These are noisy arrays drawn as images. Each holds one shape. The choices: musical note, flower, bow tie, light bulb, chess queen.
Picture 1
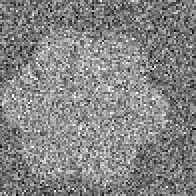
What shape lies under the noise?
flower
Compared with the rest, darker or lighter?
lighter
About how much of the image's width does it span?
nearly all
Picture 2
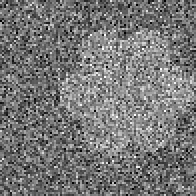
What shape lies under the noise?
flower
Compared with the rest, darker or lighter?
lighter
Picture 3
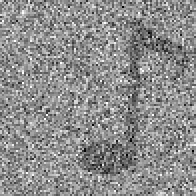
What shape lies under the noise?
musical note
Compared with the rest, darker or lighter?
darker
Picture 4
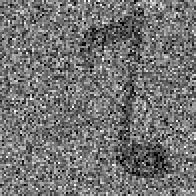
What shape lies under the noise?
musical note
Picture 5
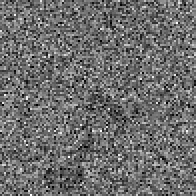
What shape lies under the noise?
musical note
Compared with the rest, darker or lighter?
darker
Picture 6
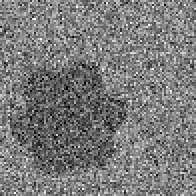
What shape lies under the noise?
flower
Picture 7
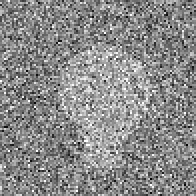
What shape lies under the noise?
light bulb
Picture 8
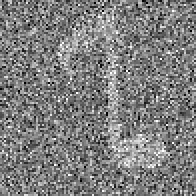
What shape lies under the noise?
musical note
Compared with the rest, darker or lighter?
lighter
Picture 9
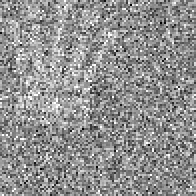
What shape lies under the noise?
chess queen
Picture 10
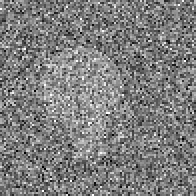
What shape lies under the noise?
light bulb
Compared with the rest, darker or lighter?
lighter
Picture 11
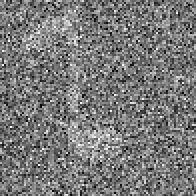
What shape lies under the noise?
musical note
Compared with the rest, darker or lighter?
lighter
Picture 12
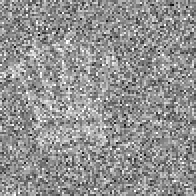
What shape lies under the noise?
chess queen
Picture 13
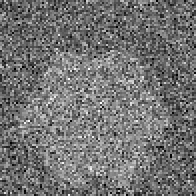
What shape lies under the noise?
flower
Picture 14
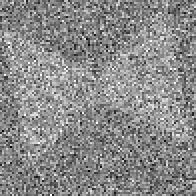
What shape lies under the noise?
bow tie
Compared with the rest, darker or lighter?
lighter
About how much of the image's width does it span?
nearly all
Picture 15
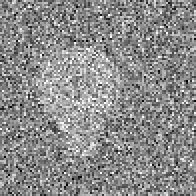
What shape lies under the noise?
light bulb
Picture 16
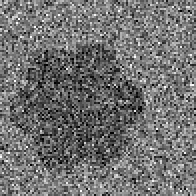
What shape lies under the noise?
flower
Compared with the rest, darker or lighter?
darker
